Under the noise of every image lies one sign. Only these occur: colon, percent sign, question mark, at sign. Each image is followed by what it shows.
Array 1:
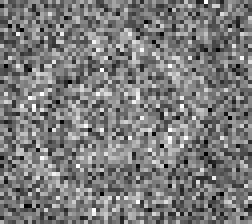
at sign
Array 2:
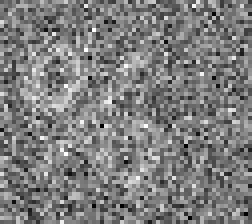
percent sign
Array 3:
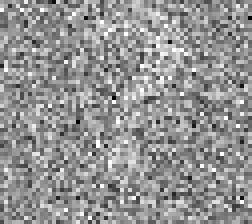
question mark
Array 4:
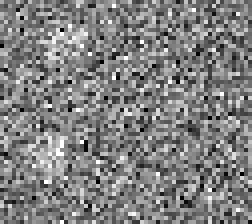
colon
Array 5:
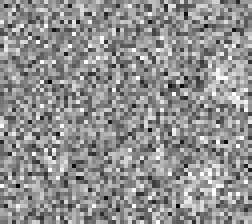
colon
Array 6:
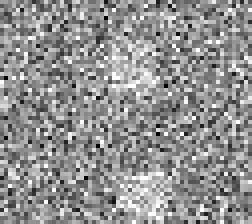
colon
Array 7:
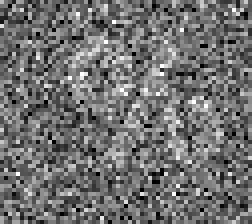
percent sign
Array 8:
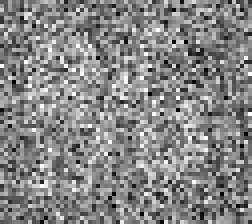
percent sign
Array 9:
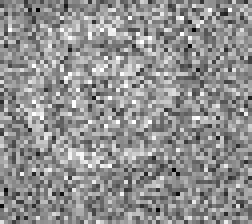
at sign
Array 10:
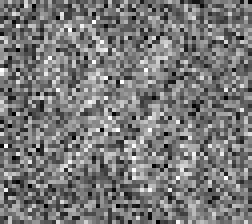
percent sign
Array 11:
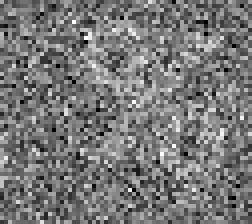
percent sign
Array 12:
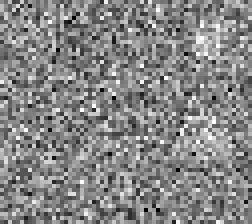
colon
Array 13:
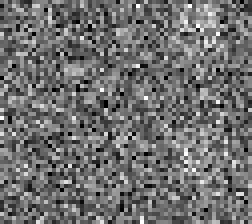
colon
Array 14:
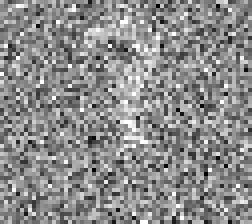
question mark
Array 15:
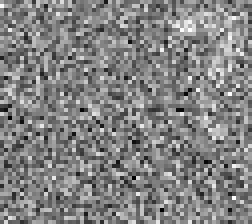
question mark
